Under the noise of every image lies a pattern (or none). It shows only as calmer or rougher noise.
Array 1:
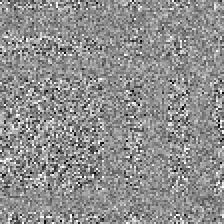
bands of rows crossing bands of columns
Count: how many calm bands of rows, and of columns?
3 and 3
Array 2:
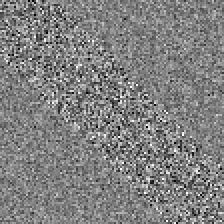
a diagonal band
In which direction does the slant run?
top left to bottom right
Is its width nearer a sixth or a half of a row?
a half
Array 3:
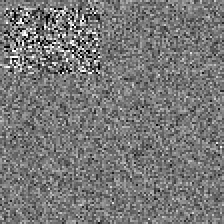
one block
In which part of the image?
top left
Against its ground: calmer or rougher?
rougher
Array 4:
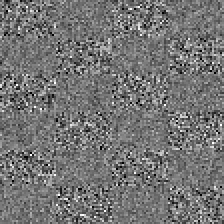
a checkerboard
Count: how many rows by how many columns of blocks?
6 by 4
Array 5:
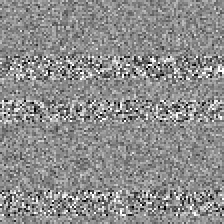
bands of rows
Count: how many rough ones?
3
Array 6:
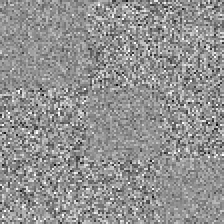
blocks along the diagonal
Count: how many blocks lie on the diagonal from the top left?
3
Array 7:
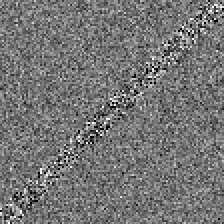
a diagonal band
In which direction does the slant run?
bottom left to top right
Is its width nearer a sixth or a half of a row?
a sixth
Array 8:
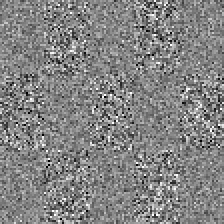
a checkerboard
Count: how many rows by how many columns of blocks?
3 by 5
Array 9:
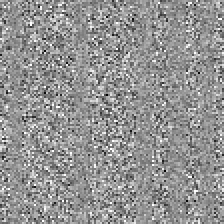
bands of columns
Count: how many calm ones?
5
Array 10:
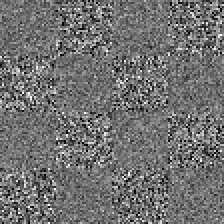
a checkerboard
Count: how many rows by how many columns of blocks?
4 by 4
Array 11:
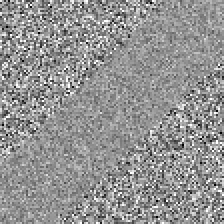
a diagonal band
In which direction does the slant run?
bottom left to top right
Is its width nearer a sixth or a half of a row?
a half
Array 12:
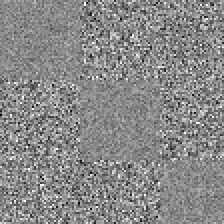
blocks along the diagonal
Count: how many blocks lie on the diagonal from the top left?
3
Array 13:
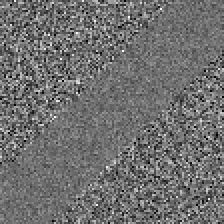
a diagonal band
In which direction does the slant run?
bottom left to top right
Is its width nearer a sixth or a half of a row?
a half
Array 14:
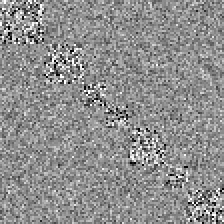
blocks along the diagonal
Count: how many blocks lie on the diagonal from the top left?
7
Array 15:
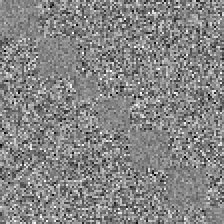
blocks along the diagonal
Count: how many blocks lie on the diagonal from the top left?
7
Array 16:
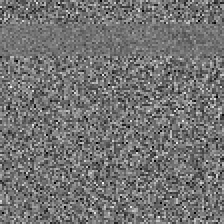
one band of rows
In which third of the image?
top
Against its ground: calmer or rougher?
calmer
